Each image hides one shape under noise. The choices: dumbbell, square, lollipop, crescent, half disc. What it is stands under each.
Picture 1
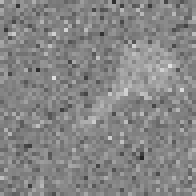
light lollipop
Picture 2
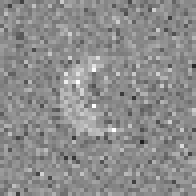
light crescent, centre
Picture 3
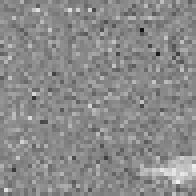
light lollipop, bottom right
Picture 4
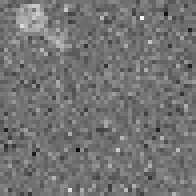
light lollipop, top left
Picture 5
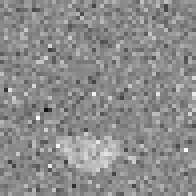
light half disc, bottom middle
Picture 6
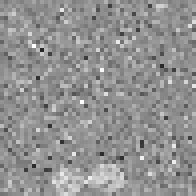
light dumbbell, bottom middle
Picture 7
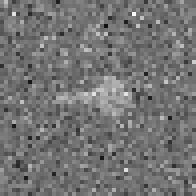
light lollipop, centre
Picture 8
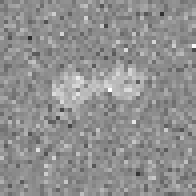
light dumbbell
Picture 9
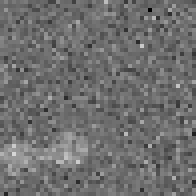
light dumbbell, bottom left
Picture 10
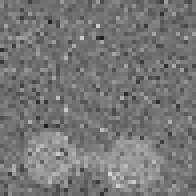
light dumbbell
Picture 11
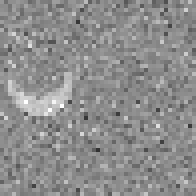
light crescent, middle left
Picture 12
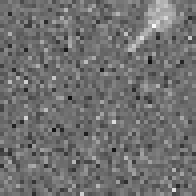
light lollipop, top right
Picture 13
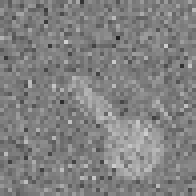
light lollipop
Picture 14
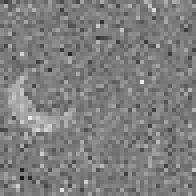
light crescent, middle left
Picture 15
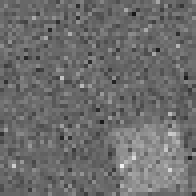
light square, bottom right
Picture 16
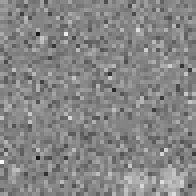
light dumbbell, bottom right
